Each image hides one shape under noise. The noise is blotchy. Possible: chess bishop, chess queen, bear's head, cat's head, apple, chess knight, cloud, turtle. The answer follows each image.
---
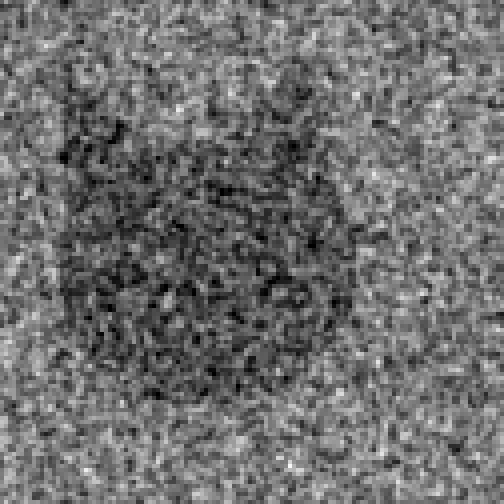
dark cat's head
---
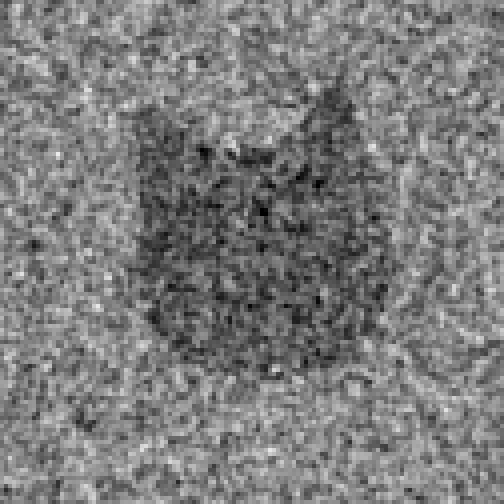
dark cat's head
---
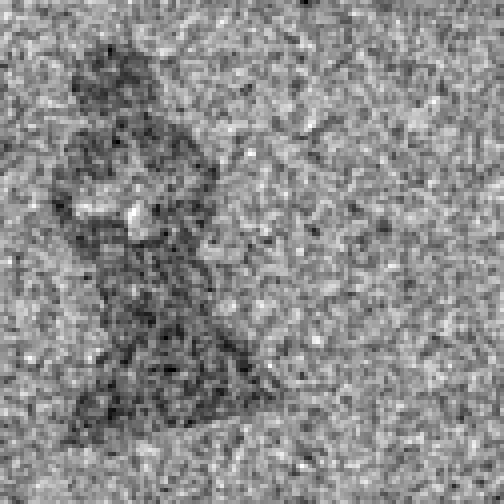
dark chess bishop
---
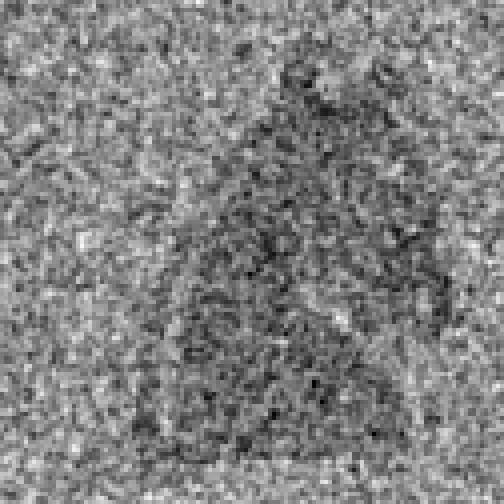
dark chess knight
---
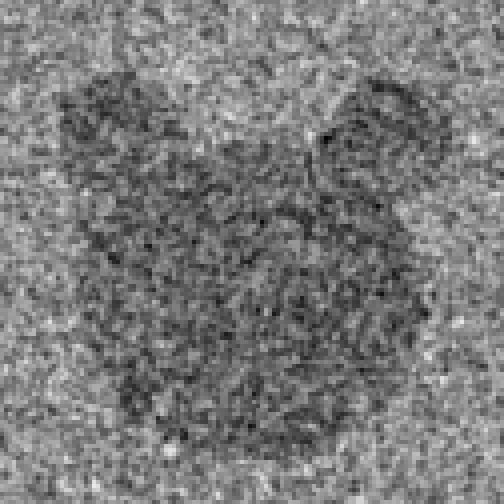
dark bear's head
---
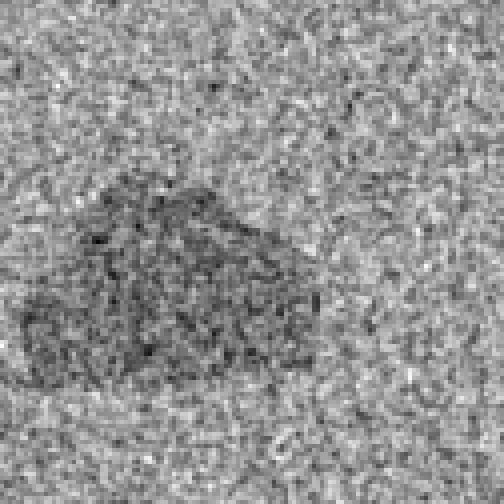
dark cloud
